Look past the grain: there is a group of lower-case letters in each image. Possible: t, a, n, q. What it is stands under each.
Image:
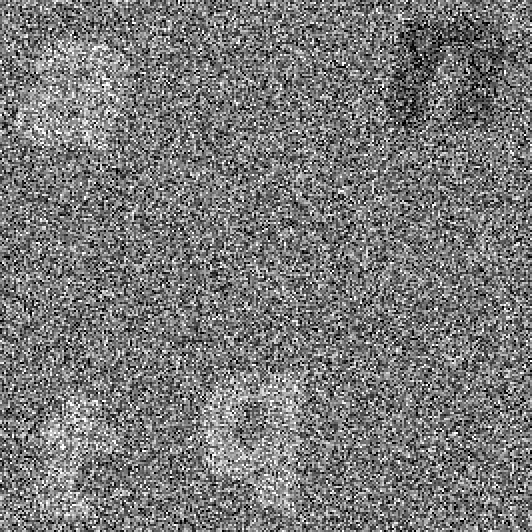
top left: light a; top right: dark n; bottom left: light t; bottom middle: light q
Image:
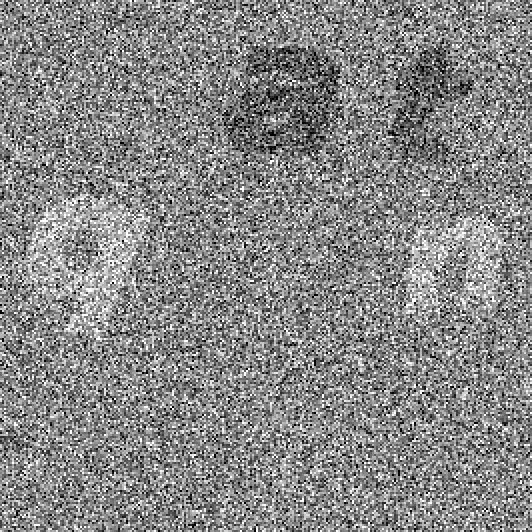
top middle: dark a; top right: dark t; middle left: light q; middle right: light n
